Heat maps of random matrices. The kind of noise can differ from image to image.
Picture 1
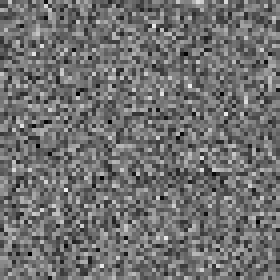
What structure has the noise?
independent entries
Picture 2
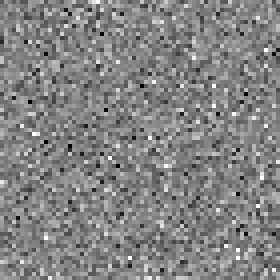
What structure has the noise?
heavy tails
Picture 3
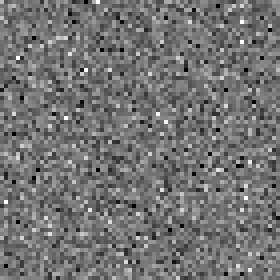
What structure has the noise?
heavy tails
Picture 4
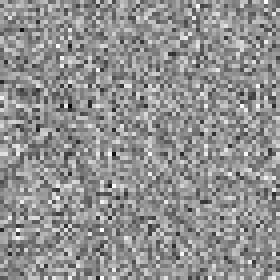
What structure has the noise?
low rank plus noise
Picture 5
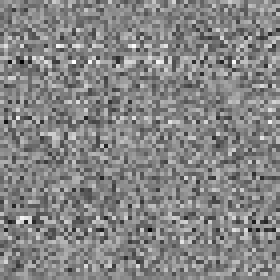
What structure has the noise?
rows of uneven size
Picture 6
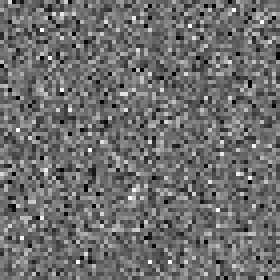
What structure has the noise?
heavy tails
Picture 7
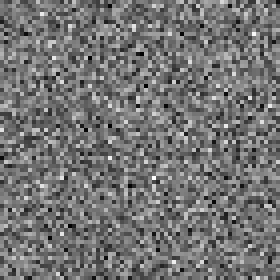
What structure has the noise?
independent entries
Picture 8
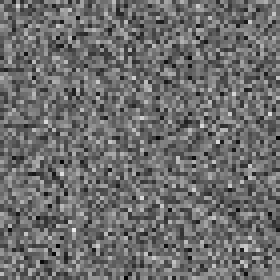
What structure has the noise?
independent entries
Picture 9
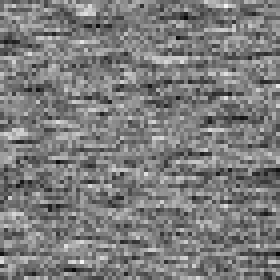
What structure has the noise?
streaked along the rows
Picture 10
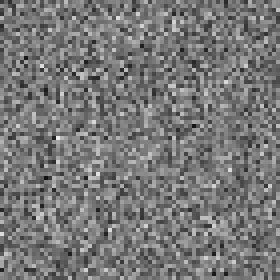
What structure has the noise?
low rank plus noise
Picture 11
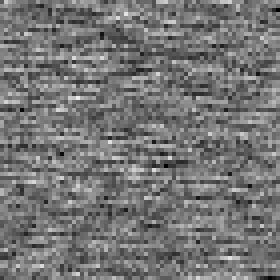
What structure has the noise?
streaked along the rows
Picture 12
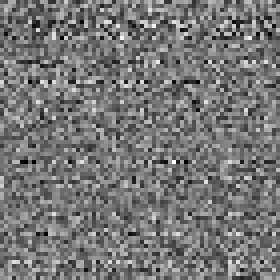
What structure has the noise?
rows of uneven size
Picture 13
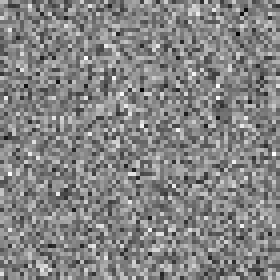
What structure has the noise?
independent entries
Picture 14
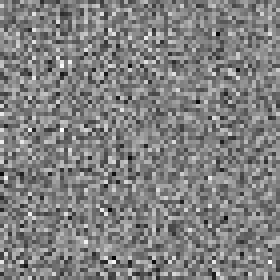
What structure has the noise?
low rank plus noise
